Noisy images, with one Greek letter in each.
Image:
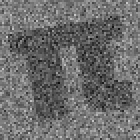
pi
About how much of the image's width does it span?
nearly all
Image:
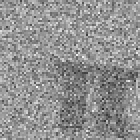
pi
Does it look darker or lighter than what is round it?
darker
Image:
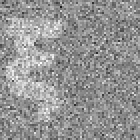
xi
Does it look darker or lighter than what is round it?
lighter
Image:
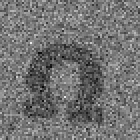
omega
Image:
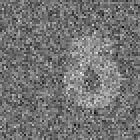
delta
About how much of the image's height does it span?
half
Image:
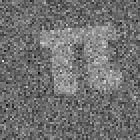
pi
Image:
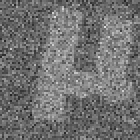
mu
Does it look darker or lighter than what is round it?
lighter
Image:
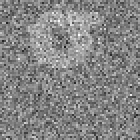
sigma
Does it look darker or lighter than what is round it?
lighter
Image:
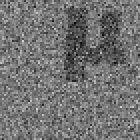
mu
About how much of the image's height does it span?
half
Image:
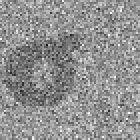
sigma
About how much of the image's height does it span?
half
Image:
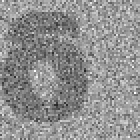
delta
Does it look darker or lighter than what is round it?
darker
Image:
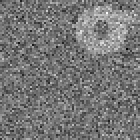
sigma
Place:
top right
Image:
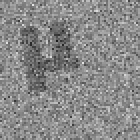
mu
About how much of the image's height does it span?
half
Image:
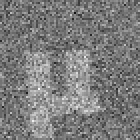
mu
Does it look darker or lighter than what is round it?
lighter
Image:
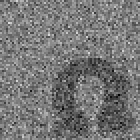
omega
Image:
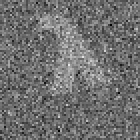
lambda
